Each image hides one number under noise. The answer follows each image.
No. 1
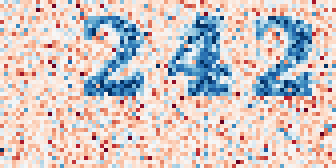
242
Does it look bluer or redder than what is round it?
bluer
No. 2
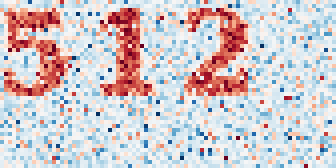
512
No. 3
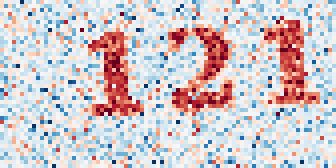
121
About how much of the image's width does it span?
two thirds
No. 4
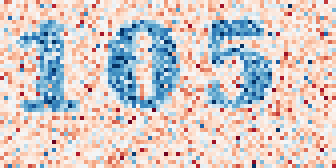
105
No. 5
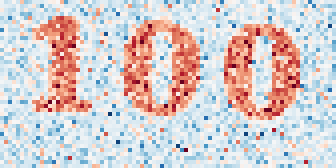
100
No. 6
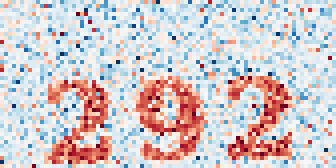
292
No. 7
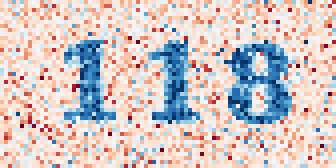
118
